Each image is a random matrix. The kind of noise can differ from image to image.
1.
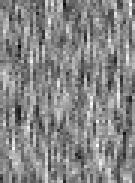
streaked along the columns
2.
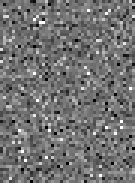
heavy tails
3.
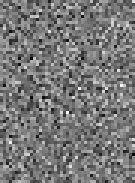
independent entries
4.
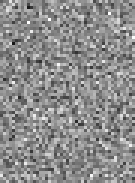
independent entries
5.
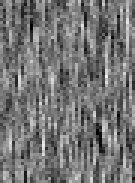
streaked along the columns
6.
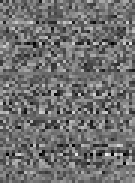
rows of uneven size
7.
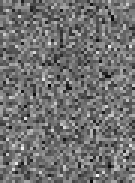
independent entries
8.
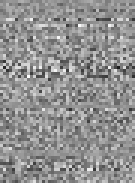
rows of uneven size
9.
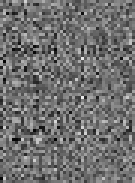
low rank plus noise
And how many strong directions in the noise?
three or four
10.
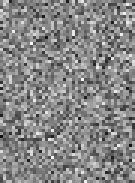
independent entries
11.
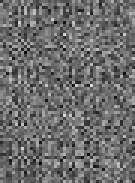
low rank plus noise
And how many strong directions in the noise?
one
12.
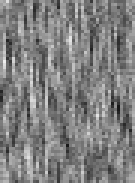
streaked along the columns
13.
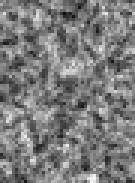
blotchy
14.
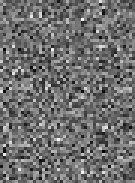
low rank plus noise
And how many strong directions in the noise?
three or four
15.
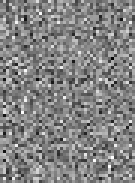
low rank plus noise
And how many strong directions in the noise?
two
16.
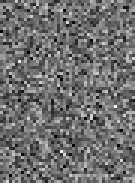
independent entries
